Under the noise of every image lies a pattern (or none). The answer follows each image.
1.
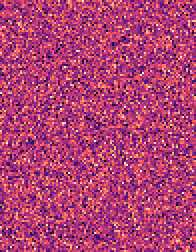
only noise
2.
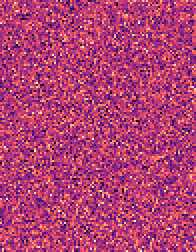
only noise
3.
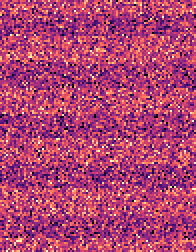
horizontal stripes
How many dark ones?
5
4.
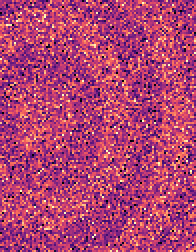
rings round one point
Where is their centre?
middle left
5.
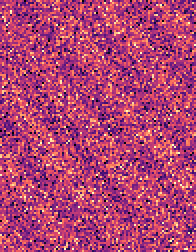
diagonal stripes
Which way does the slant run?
top left to bottom right
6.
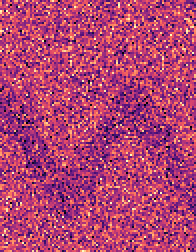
a wavy band
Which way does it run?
left to right
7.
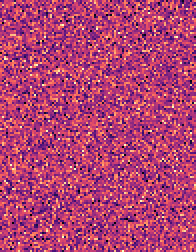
only noise
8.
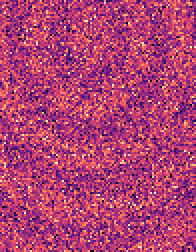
rings round one point
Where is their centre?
top middle
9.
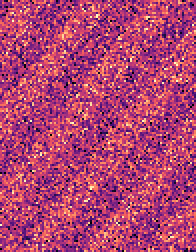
diagonal stripes
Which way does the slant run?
bottom left to top right
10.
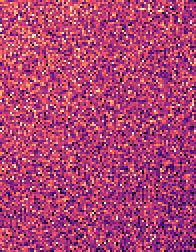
a smooth slope
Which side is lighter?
top left
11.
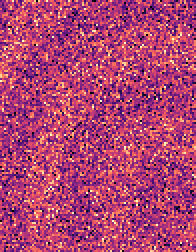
rings round one point
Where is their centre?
bottom right
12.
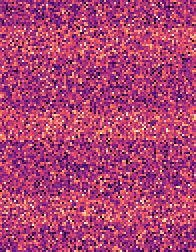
horizontal stripes
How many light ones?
3
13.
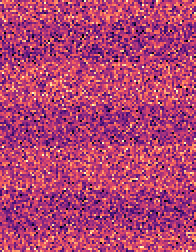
horizontal stripes
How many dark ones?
3
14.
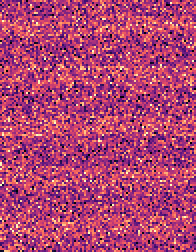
horizontal stripes
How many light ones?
5
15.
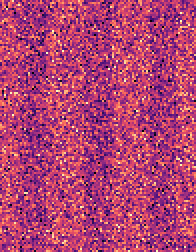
vertical stripes
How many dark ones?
3
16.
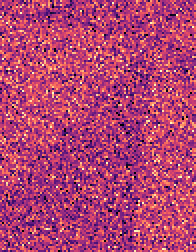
spokes from one point
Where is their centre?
top right
